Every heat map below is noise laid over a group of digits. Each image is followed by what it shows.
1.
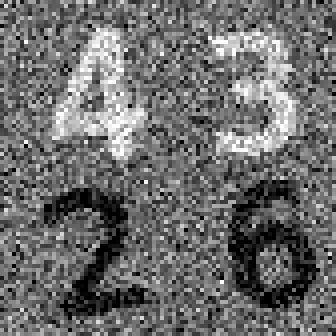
top left: light 4; top right: light 3; bottom left: dark 2; bottom right: dark 6
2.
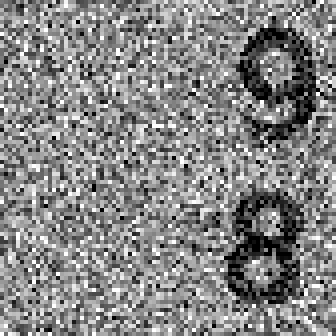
top right: dark 9; bottom right: dark 8
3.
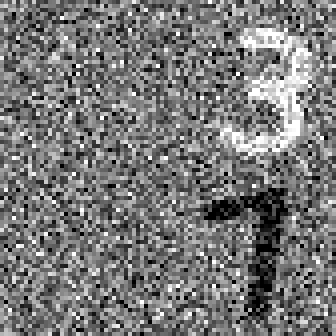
top right: light 3; bottom right: dark 7
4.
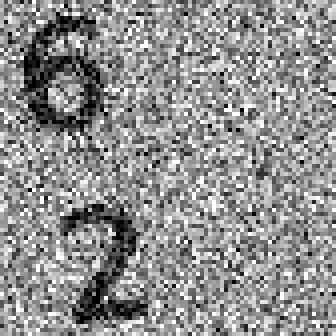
top left: dark 6; bottom left: dark 2
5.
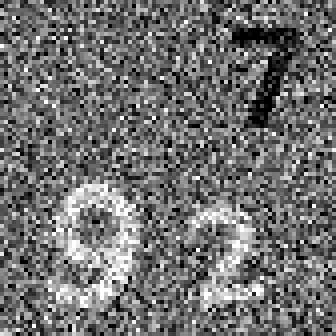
top right: dark 7; bottom left: light 9; bottom right: light 2
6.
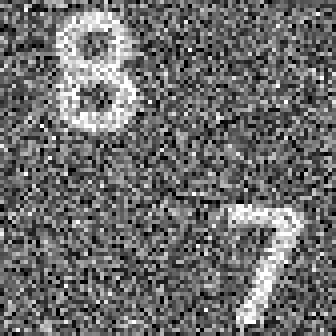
top left: light 8; bottom right: light 7
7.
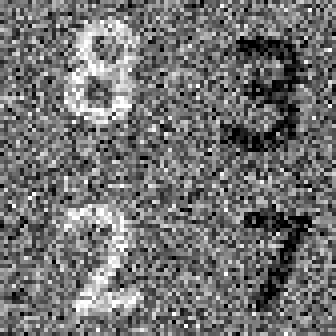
top left: light 8; top right: dark 3; bottom left: light 2; bottom right: dark 7
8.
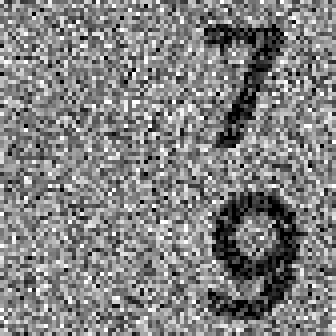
top right: dark 7; bottom right: dark 9
